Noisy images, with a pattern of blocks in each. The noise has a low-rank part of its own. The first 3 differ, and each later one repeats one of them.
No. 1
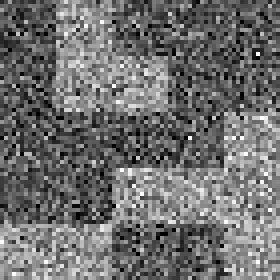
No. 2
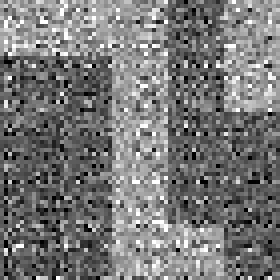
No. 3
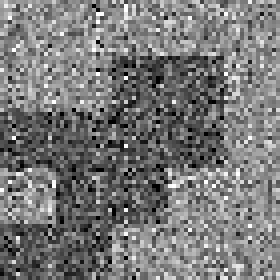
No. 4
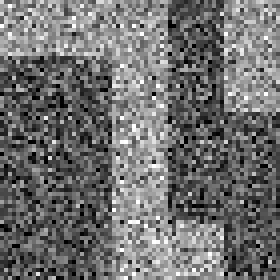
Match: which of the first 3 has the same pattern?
2
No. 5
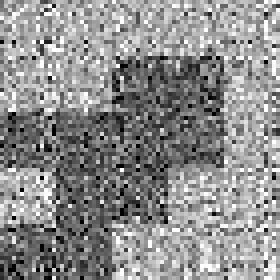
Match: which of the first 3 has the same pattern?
3
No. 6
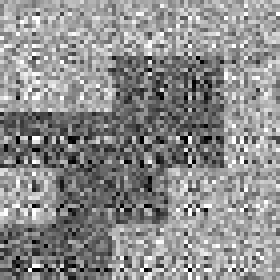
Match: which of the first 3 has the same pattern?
3
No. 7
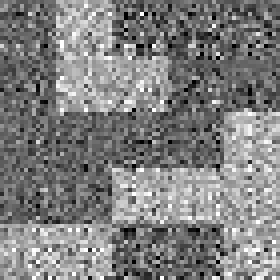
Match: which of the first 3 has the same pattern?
1
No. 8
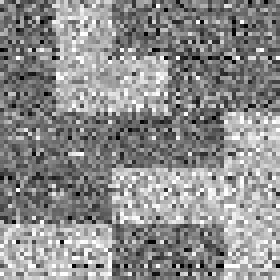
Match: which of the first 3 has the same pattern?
1
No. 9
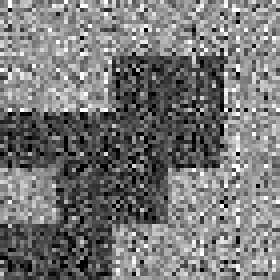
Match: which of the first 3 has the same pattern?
3
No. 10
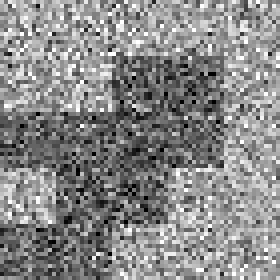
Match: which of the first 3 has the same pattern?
3
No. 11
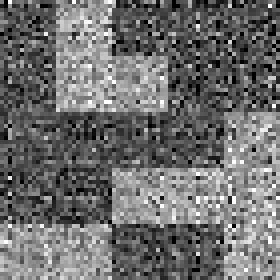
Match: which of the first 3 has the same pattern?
1
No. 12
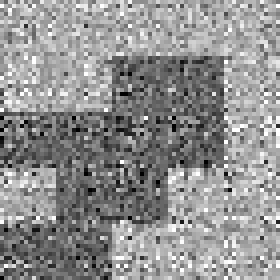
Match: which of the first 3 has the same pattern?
3
